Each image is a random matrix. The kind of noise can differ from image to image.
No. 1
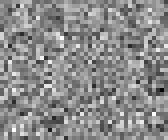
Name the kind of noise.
low rank plus noise
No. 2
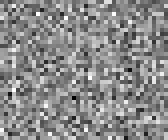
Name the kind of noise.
independent entries
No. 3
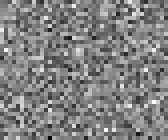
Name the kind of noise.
independent entries
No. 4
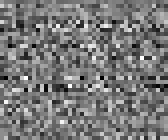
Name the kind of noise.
rows of uneven size
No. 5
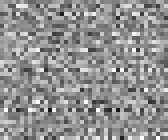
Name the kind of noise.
rows of uneven size
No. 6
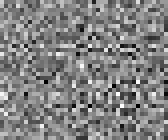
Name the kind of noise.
low rank plus noise
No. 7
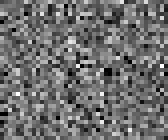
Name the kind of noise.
low rank plus noise
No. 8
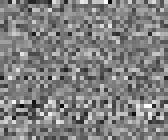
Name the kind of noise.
rows of uneven size
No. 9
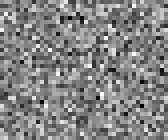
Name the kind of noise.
independent entries
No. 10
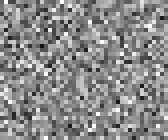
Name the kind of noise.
independent entries
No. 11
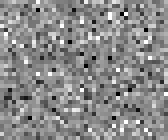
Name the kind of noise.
heavy tails
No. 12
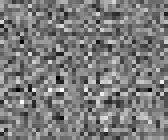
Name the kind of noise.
low rank plus noise
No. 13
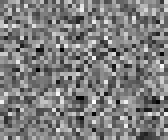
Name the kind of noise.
low rank plus noise
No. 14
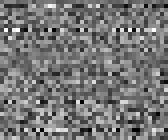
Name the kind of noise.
rows of uneven size
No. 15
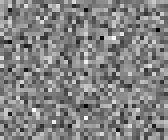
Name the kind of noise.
independent entries
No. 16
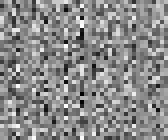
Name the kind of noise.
columns of uneven size
